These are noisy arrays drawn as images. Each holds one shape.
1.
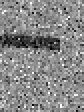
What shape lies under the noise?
bar
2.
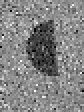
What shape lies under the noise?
half disc
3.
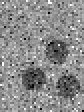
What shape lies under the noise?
three dots
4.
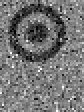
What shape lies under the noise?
bullseye
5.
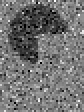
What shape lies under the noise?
disc with a wedge cut out
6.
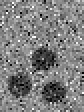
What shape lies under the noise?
three dots
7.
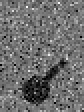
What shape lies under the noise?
lollipop
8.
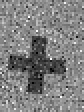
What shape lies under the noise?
cross
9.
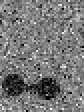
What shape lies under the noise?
dumbbell
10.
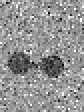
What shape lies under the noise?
dumbbell
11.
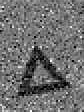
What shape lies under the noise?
triangle frame
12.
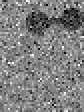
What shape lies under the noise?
dumbbell
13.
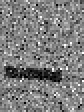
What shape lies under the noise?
bar
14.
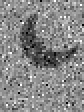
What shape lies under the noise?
crescent
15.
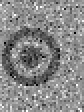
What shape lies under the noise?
bullseye
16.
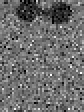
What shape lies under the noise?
dumbbell
